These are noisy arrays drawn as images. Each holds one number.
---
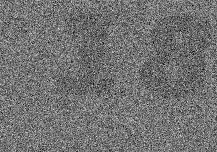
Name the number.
18
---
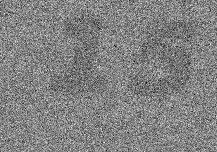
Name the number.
15
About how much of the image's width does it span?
two thirds
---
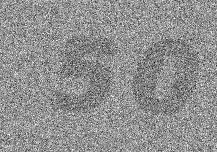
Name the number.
50
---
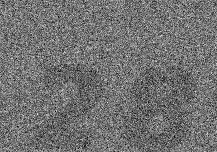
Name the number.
28
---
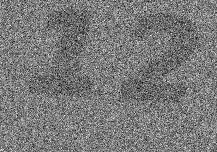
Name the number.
12
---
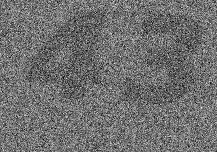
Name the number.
43
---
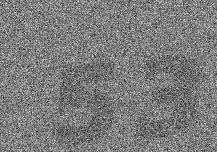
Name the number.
53
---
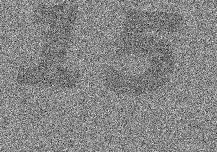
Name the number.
15
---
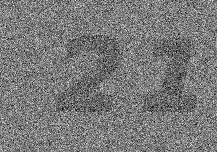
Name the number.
21
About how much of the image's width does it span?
two thirds
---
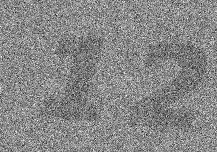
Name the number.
12
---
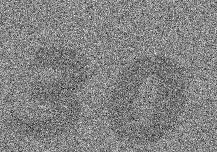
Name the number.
30
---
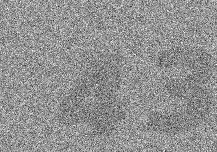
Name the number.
43
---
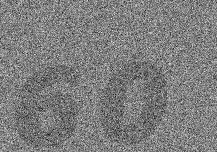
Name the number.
60
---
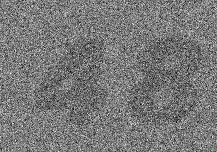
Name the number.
48
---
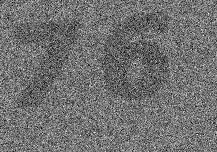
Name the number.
76
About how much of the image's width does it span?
two thirds
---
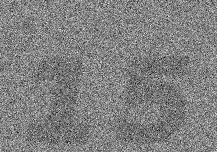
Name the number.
15
